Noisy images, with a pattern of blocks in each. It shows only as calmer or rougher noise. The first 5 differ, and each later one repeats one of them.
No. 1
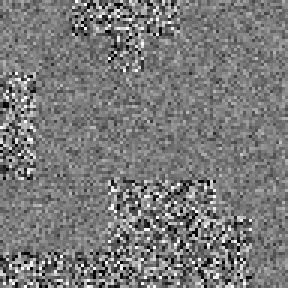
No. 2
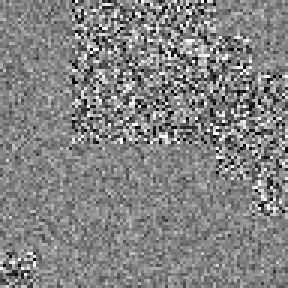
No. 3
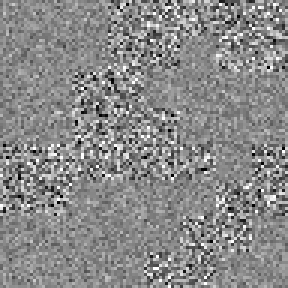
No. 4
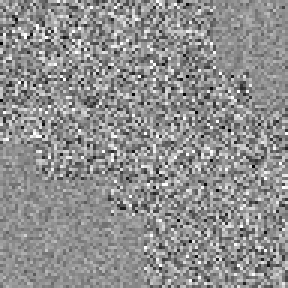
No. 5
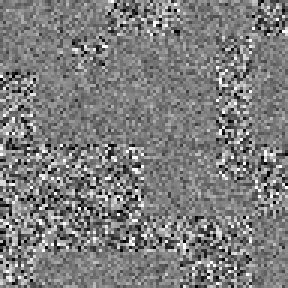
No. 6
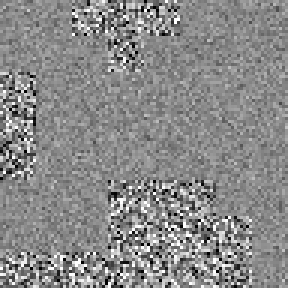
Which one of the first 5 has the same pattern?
1
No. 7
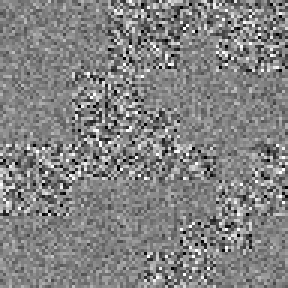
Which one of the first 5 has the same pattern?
3
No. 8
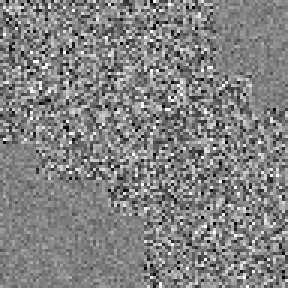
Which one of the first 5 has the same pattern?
4
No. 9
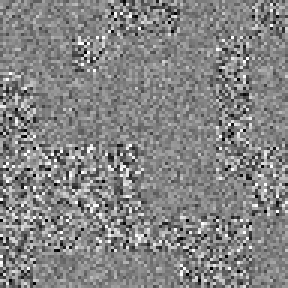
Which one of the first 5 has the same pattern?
5
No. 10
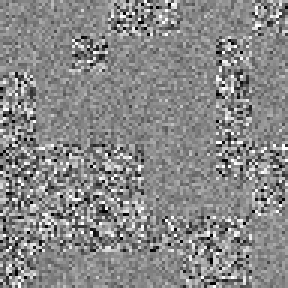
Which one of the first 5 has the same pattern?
5
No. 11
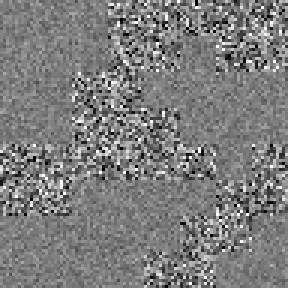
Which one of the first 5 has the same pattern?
3
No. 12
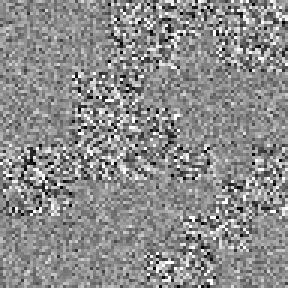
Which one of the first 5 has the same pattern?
3
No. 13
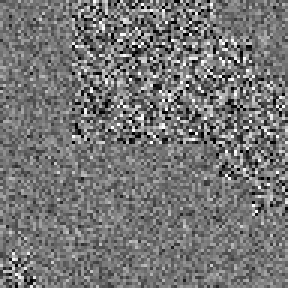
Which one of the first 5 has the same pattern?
2
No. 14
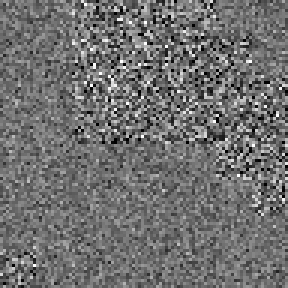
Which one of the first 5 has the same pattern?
2
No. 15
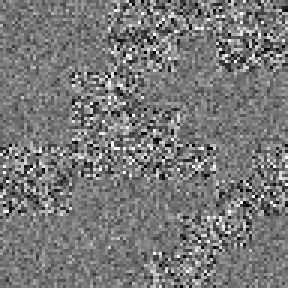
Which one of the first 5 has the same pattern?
3
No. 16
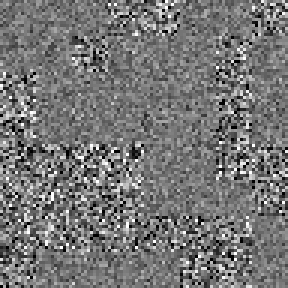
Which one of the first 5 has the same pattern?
5
